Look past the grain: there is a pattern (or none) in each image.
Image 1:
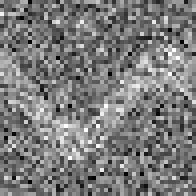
a wavy band
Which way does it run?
left to right
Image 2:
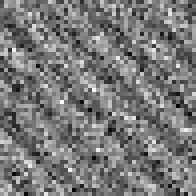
diagonal stripes
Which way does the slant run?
top left to bottom right
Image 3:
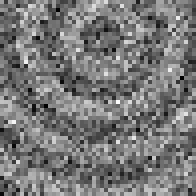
rings round one point
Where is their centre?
top middle
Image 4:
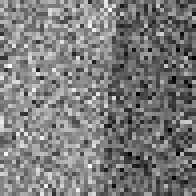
a sharp edge
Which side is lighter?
left
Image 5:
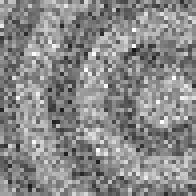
rings round one point
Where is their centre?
middle right
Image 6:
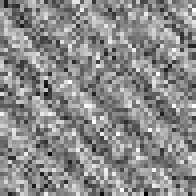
diagonal stripes
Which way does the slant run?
top left to bottom right
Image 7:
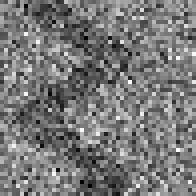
a wavy band
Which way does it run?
top to bottom
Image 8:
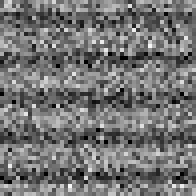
horizontal stripes
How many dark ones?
5
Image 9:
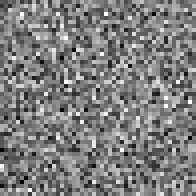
only noise
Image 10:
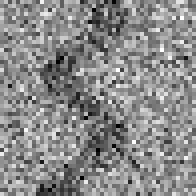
a wavy band
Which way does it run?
top to bottom
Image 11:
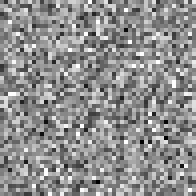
only noise
